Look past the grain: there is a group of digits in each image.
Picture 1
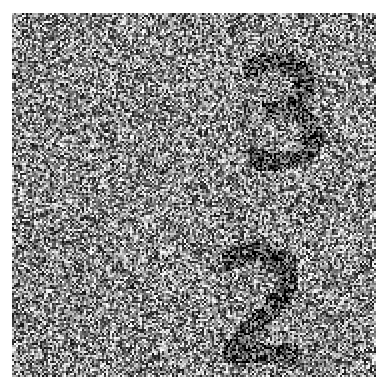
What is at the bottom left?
nothing
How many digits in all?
2
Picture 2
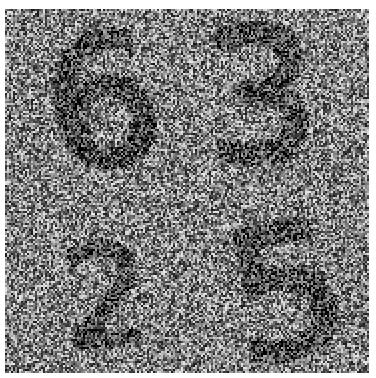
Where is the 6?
top left
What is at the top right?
3
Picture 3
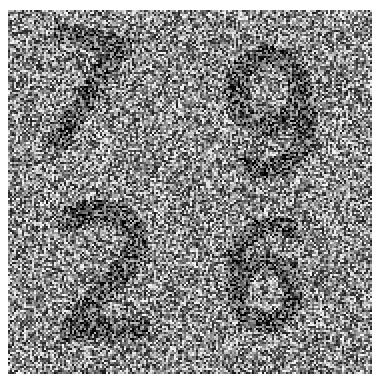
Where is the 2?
bottom left
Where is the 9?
top right
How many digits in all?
4
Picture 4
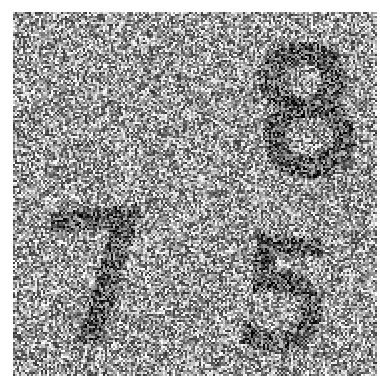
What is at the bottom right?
5
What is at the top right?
8
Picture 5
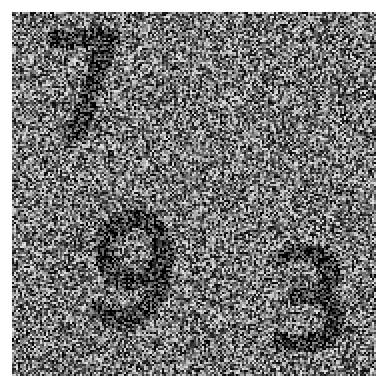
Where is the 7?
top left
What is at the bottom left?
9
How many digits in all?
3
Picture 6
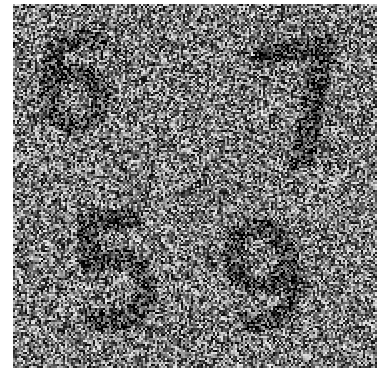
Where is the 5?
bottom left
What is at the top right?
7
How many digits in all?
4
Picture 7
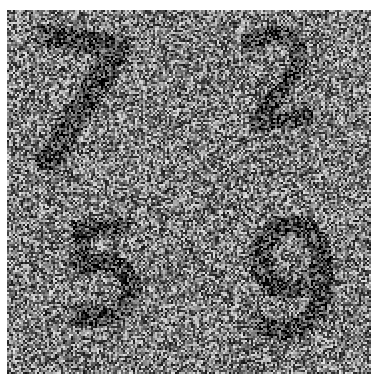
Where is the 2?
top right
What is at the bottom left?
5
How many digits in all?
4
